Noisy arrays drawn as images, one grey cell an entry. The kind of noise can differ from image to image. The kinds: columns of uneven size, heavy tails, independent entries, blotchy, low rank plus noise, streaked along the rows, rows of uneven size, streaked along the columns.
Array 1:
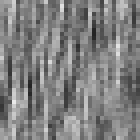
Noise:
streaked along the columns
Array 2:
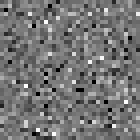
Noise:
heavy tails
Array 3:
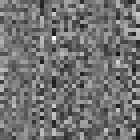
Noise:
columns of uneven size
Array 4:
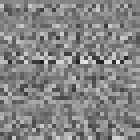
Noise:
rows of uneven size
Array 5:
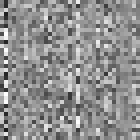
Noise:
columns of uneven size
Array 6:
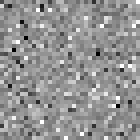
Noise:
heavy tails
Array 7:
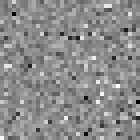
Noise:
heavy tails
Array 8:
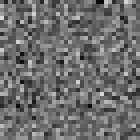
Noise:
low rank plus noise
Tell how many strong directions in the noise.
five to eight
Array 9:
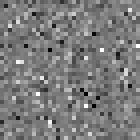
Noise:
heavy tails
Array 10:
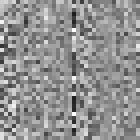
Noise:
columns of uneven size
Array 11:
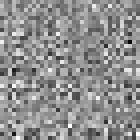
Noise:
low rank plus noise
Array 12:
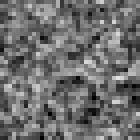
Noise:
blotchy
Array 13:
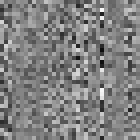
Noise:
columns of uneven size
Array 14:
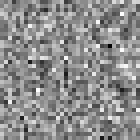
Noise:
low rank plus noise
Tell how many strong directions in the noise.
three or four
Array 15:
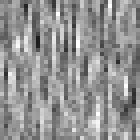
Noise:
streaked along the columns
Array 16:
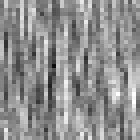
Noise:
streaked along the columns
